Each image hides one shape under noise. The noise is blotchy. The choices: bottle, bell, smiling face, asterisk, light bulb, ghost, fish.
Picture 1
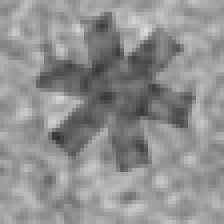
asterisk
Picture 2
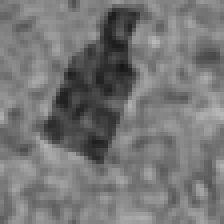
bottle
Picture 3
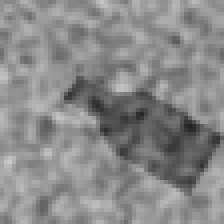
bottle
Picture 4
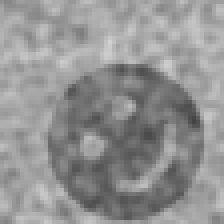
smiling face
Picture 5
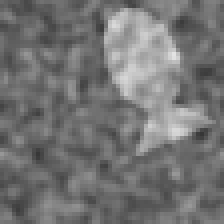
fish
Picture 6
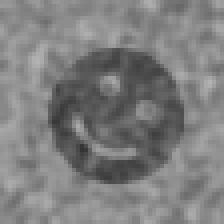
smiling face
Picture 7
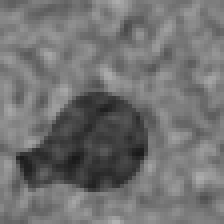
light bulb
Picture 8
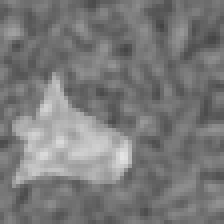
bell
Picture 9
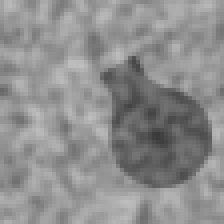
light bulb
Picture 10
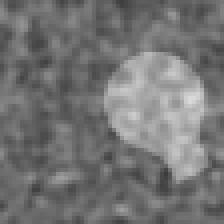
light bulb
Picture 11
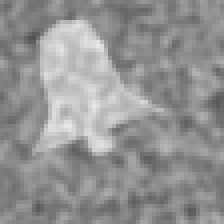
bell
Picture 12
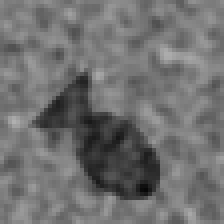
fish
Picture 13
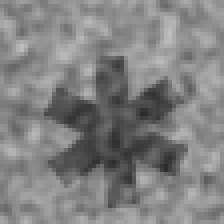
asterisk
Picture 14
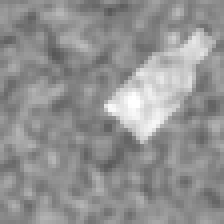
bottle
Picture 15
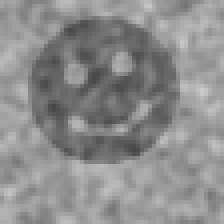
smiling face
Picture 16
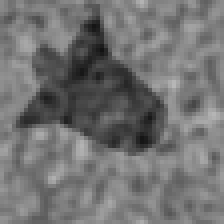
bell
